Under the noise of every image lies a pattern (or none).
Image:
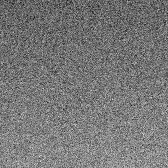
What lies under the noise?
a smooth slope
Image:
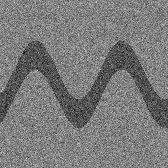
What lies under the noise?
a wavy band
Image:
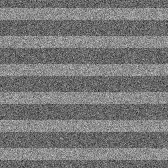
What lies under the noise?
horizontal stripes
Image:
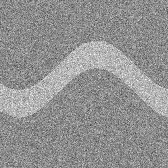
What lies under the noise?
a wavy band
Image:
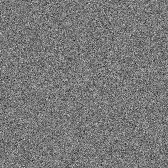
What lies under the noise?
only noise
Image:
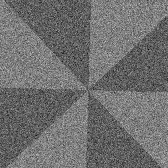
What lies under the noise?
spokes from one point
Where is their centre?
centre
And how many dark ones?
4
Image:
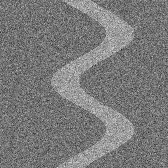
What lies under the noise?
a wavy band
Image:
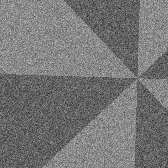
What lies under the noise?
spokes from one point
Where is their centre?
middle right
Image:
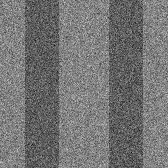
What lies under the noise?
vertical stripes
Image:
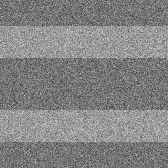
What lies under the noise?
horizontal stripes
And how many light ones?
2
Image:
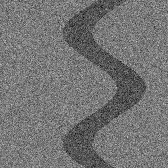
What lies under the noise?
a wavy band
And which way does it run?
top to bottom
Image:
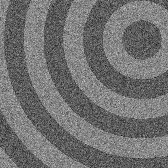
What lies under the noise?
rings round one point
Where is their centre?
top right
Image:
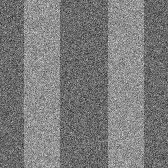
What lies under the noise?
vertical stripes
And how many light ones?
2
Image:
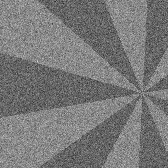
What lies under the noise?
spokes from one point
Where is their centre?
middle right
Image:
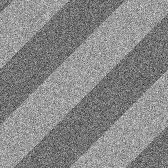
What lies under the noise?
diagonal stripes
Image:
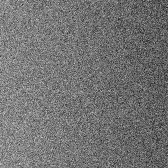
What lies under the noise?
a smooth slope
